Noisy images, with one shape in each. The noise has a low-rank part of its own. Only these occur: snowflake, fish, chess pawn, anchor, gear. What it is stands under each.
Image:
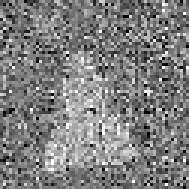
chess pawn
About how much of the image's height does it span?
two thirds
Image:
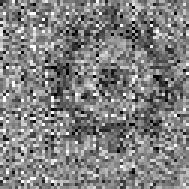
gear
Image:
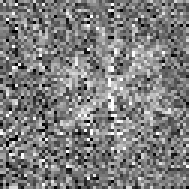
snowflake
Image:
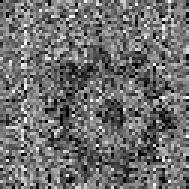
gear
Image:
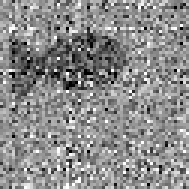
fish
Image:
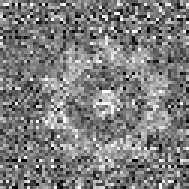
gear
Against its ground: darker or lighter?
lighter
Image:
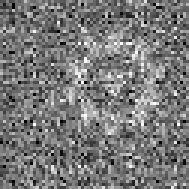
gear
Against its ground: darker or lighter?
lighter
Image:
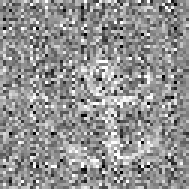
anchor
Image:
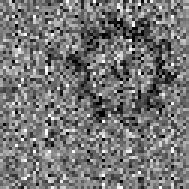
gear
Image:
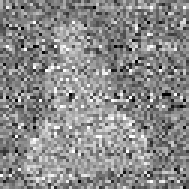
chess pawn
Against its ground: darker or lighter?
lighter
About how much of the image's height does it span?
nearly all
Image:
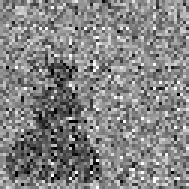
chess pawn
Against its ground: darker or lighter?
darker
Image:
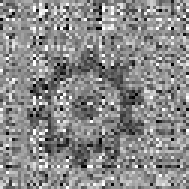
gear
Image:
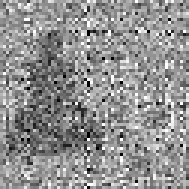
chess pawn
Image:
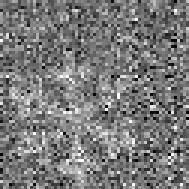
snowflake
